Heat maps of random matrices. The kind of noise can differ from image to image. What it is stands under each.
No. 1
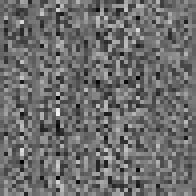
columns of uneven size
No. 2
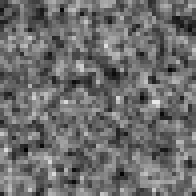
blotchy
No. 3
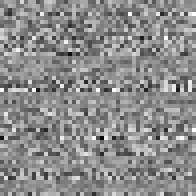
rows of uneven size
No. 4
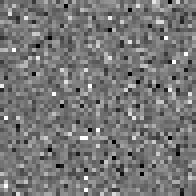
heavy tails
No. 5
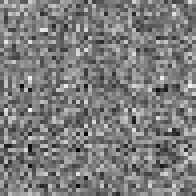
low rank plus noise
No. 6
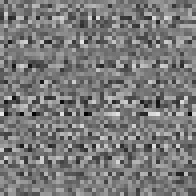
rows of uneven size
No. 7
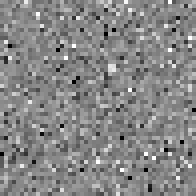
heavy tails
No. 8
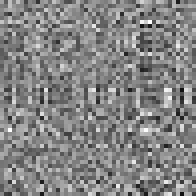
low rank plus noise
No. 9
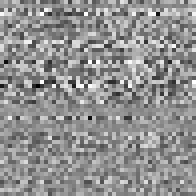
rows of uneven size
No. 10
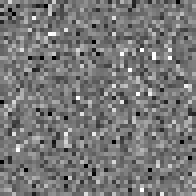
heavy tails
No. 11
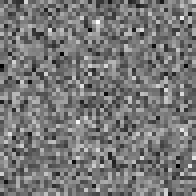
independent entries
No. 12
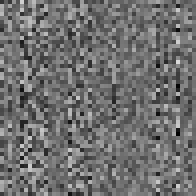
columns of uneven size
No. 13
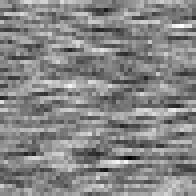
streaked along the rows
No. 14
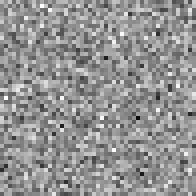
independent entries
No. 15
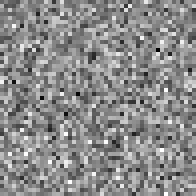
independent entries
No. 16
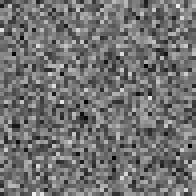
independent entries
